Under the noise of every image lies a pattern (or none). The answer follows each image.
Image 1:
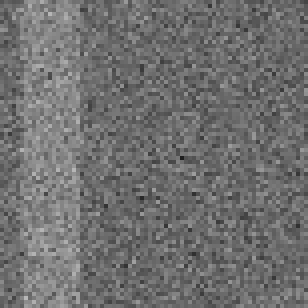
one band of columns
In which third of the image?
left
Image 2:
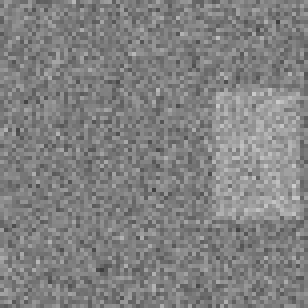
one block
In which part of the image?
middle right
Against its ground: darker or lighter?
lighter
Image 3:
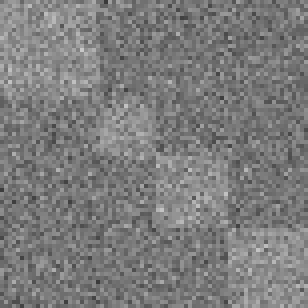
blocks along the diagonal
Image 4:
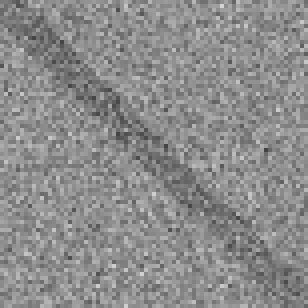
a diagonal band
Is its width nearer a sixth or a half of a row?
a sixth
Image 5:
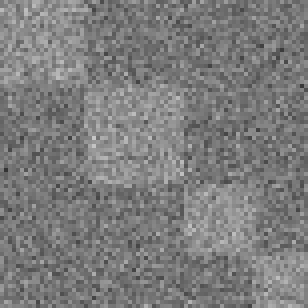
blocks along the diagonal
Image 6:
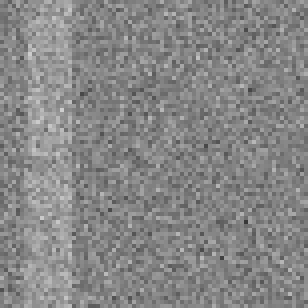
one band of columns
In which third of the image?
left
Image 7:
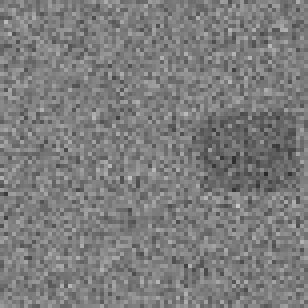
one block
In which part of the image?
middle right
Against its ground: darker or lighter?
darker
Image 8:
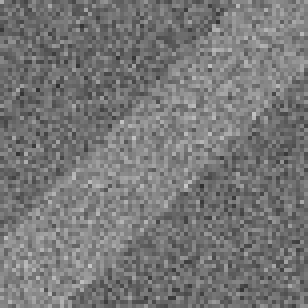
a diagonal band
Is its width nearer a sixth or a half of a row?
a half
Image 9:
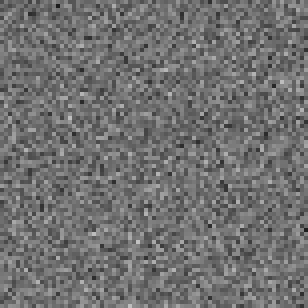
only noise
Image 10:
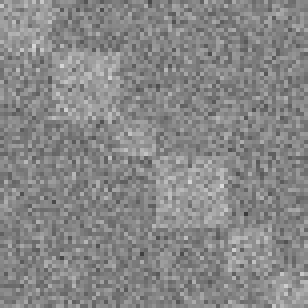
blocks along the diagonal
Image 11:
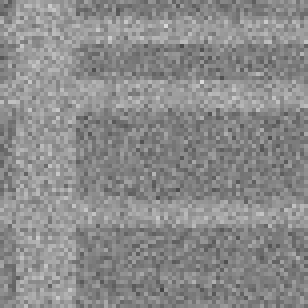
bands of rows crossing bands of columns
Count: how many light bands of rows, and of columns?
3 and 1
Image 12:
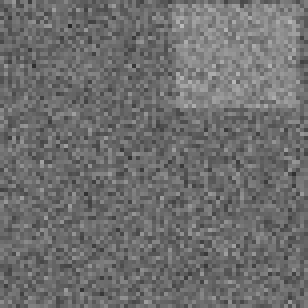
one block
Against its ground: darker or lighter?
lighter
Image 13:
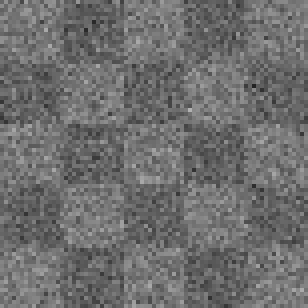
a checkerboard
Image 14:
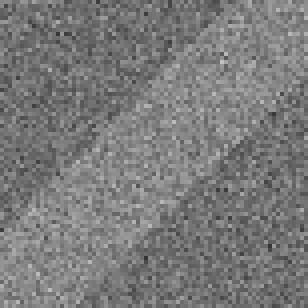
a diagonal band
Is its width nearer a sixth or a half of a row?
a half
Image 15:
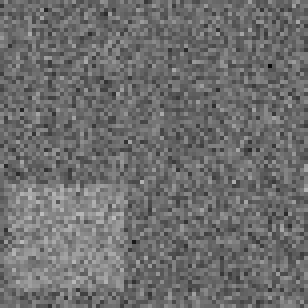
one block
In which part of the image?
bottom left
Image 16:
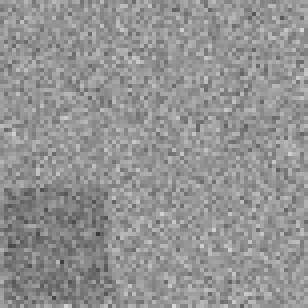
one block
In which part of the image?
bottom left
